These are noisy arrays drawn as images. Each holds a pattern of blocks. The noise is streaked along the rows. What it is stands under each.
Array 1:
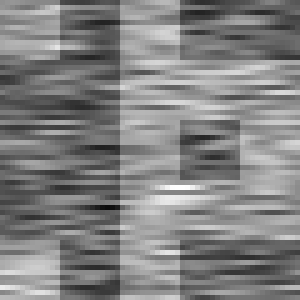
top and bottom mirror each other
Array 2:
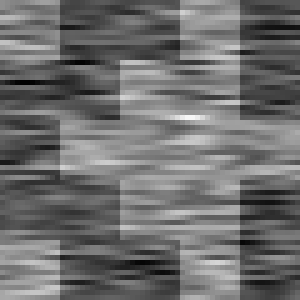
top and bottom mirror each other
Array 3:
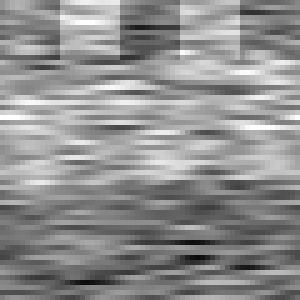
left and right mirror each other
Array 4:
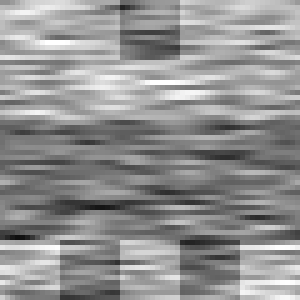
left and right mirror each other
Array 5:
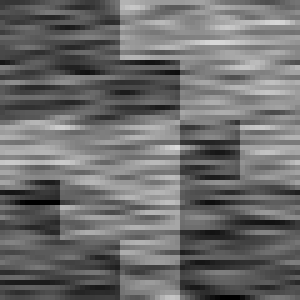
mirrored about the diagonal from the bottom left
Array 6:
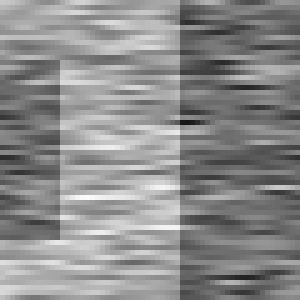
top and bottom mirror each other
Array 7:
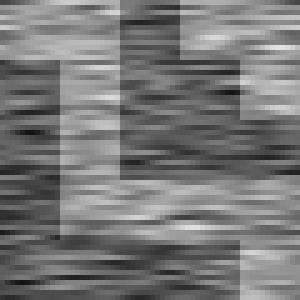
mirrored about the diagonal from the bottom left
